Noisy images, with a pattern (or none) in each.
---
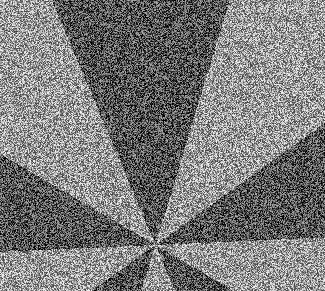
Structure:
spokes from one point
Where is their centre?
bottom middle
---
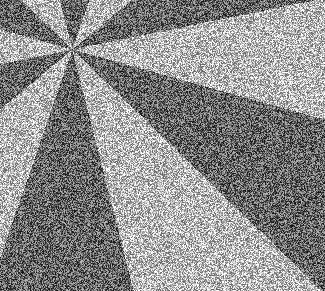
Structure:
spokes from one point
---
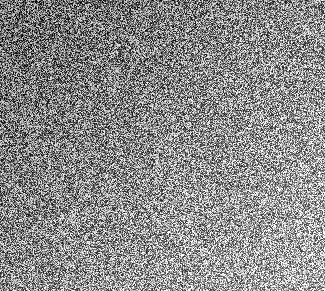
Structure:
a smooth slope
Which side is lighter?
bottom right
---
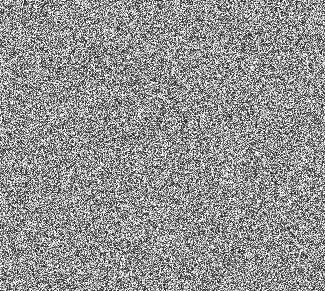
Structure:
only noise
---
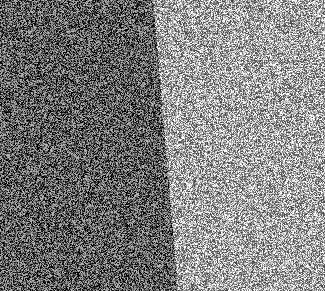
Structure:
a sharp edge
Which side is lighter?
right
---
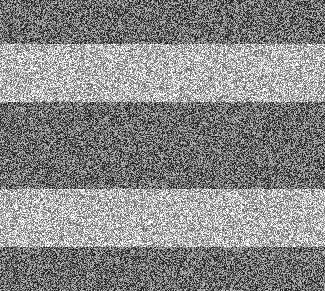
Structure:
horizontal stripes
